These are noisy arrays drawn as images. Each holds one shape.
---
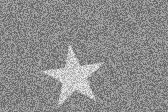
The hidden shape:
star
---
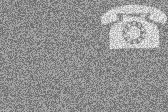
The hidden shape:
telephone
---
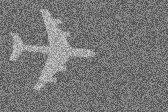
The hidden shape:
airplane
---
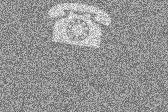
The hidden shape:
telephone
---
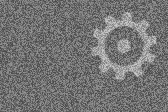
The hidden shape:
gear
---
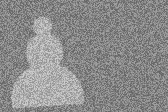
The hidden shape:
chess pawn
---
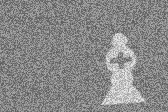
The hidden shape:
chess bishop
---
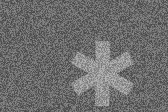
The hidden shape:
asterisk
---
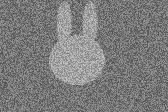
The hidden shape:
rabbit's head
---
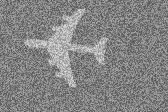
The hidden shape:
airplane
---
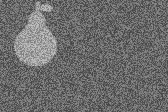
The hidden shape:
pear
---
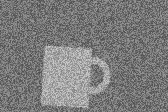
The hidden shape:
cup
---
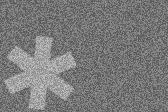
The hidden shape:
asterisk
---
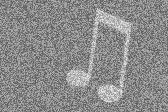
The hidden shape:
pair of musical notes
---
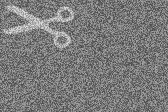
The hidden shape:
pair of scissors
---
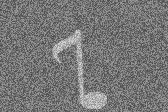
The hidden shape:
musical note
